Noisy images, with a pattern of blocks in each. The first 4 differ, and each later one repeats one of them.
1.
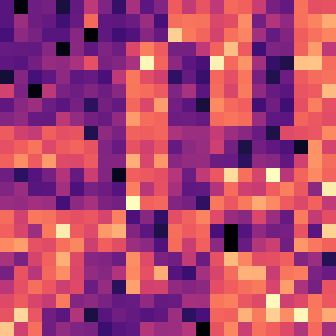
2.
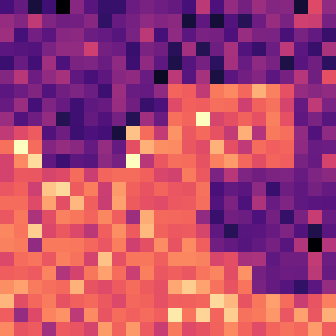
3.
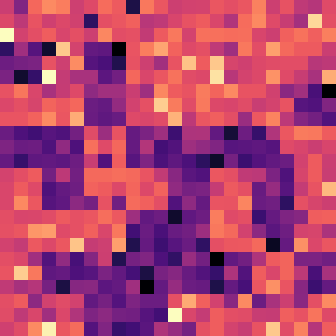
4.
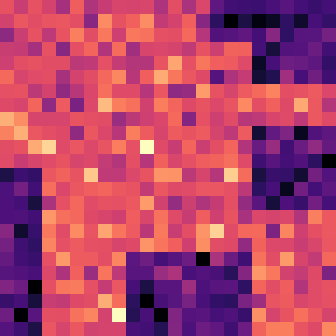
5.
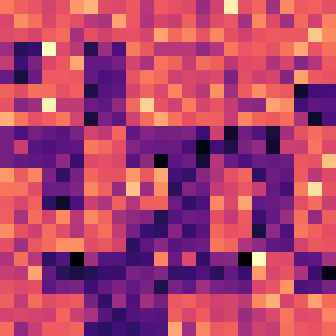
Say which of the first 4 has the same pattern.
3
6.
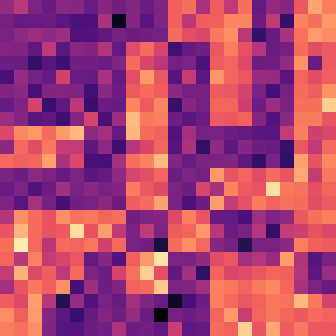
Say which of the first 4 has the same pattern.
1
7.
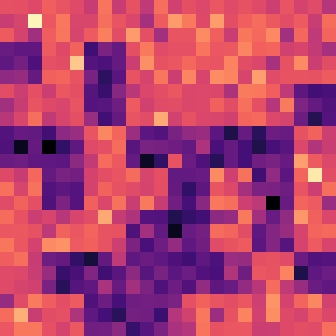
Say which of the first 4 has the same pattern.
3
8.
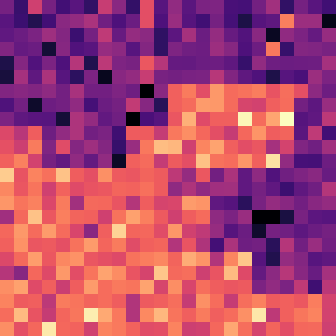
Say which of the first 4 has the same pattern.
2
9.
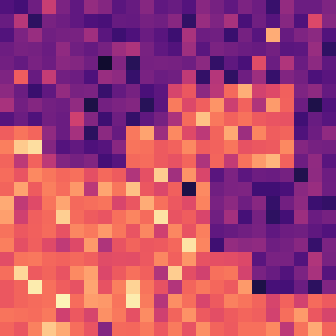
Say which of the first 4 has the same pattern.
2
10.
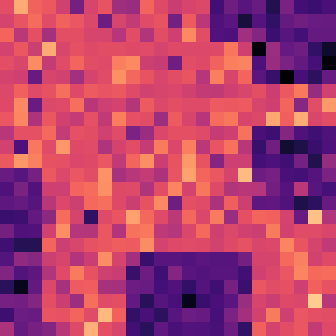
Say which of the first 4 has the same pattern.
4
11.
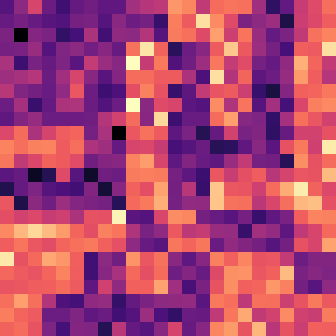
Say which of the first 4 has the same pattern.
1
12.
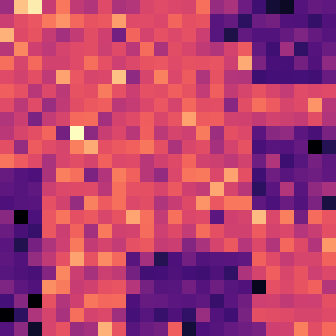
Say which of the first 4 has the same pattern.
4
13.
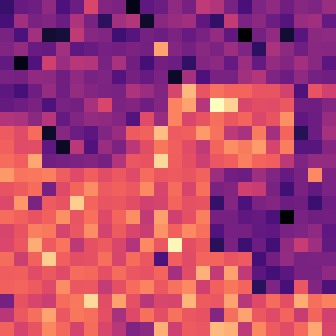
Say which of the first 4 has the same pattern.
2
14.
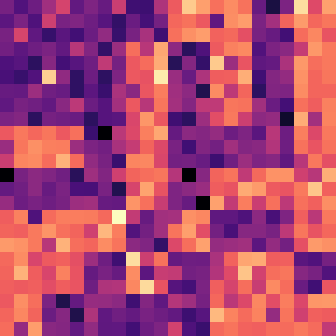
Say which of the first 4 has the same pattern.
1
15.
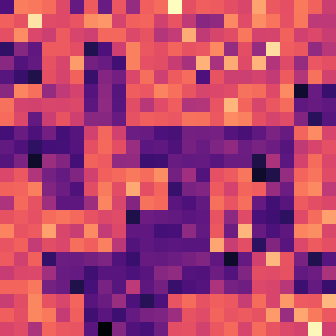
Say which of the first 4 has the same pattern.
3
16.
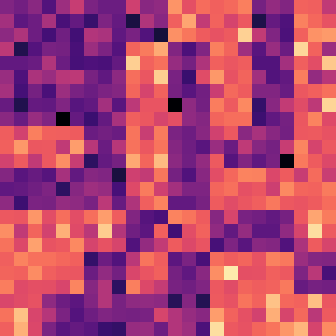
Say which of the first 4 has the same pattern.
1
